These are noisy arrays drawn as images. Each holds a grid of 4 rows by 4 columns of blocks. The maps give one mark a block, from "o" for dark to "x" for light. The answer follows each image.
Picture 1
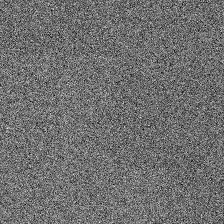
o o o o
x x o o
x x o o
x x x o
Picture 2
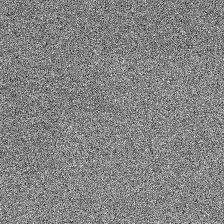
o o o o
o o x x
o x x x
x x x x
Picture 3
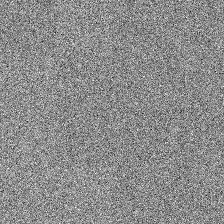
o x o o
x o o o
x o o o
x x o o
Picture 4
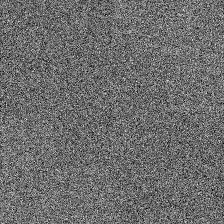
o o x x
o o o x
x o o o
x x o o
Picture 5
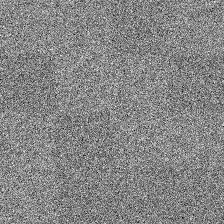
x x o x
o x x o
x o x x
x o o o
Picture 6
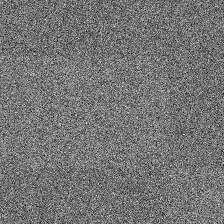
o o o o
x x x o
x x x o
o o o x
